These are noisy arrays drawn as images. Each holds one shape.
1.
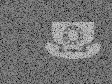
light telephone
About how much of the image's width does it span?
half
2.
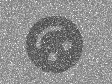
dark smiling face
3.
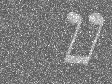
light pair of musical notes
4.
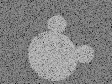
light bear's head
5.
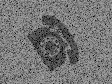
dark telephone
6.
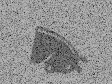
dark chess knight
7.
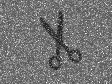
dark pair of scissors
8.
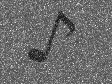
dark musical note
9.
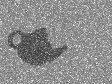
dark teapot
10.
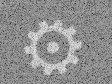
light gear
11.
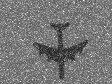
dark airplane
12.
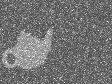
light teapot
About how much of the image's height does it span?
half
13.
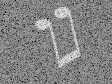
light pair of musical notes
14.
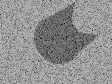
dark cat's head
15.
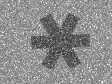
dark asterisk
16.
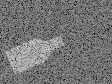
light bottle
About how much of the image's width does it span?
half
